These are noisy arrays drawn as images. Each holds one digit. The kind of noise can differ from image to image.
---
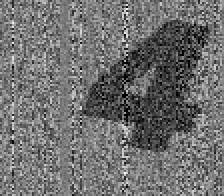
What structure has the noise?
columns of uneven size
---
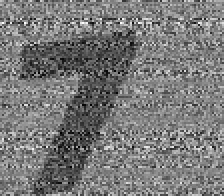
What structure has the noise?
rows of uneven size
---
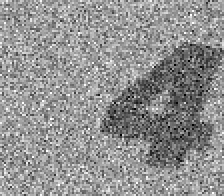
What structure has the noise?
independent entries
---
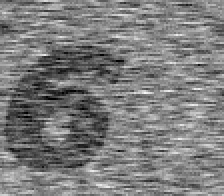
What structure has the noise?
streaked along the rows
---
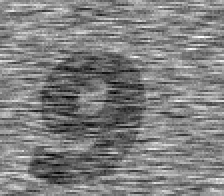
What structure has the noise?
streaked along the rows
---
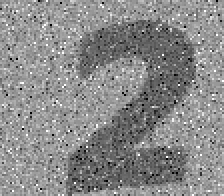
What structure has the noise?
heavy tails
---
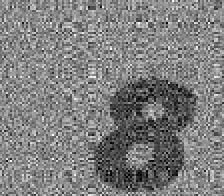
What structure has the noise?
low rank plus noise
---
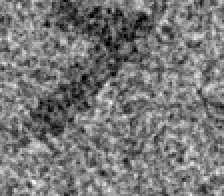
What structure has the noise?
blotchy
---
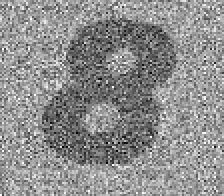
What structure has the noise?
low rank plus noise
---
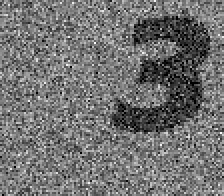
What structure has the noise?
independent entries
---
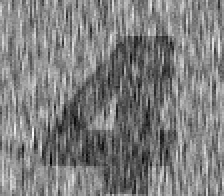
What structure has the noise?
streaked along the columns
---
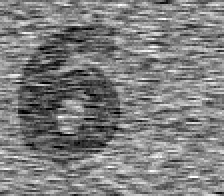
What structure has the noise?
streaked along the rows
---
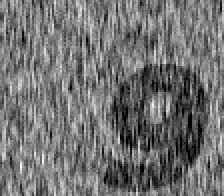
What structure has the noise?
streaked along the columns
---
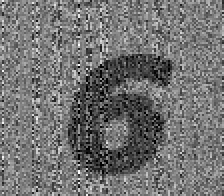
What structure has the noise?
columns of uneven size
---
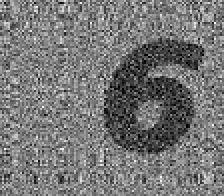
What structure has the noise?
low rank plus noise
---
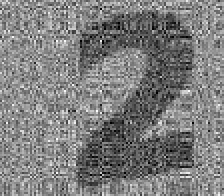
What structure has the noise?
low rank plus noise
